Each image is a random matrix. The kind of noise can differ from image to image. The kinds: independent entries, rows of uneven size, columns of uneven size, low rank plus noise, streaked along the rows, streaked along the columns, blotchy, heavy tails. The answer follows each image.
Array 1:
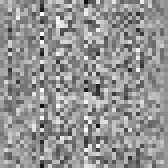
columns of uneven size
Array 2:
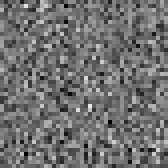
low rank plus noise
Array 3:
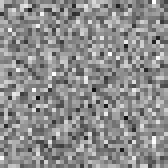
independent entries
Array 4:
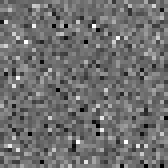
heavy tails
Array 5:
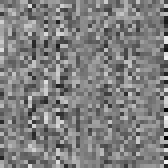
columns of uneven size
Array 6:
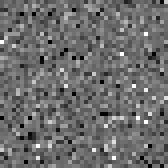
heavy tails
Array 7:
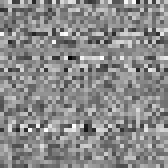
rows of uneven size
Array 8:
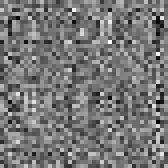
low rank plus noise
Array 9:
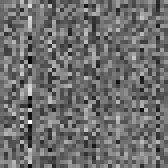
columns of uneven size
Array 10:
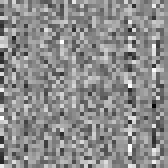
columns of uneven size
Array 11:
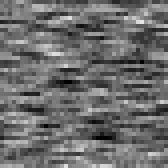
streaked along the rows
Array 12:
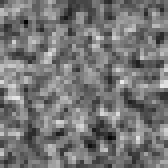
blotchy
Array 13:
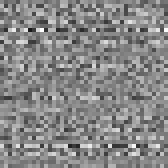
rows of uneven size
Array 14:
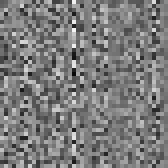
columns of uneven size
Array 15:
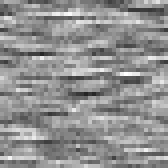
streaked along the rows
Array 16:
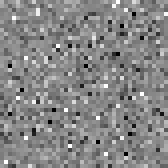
heavy tails
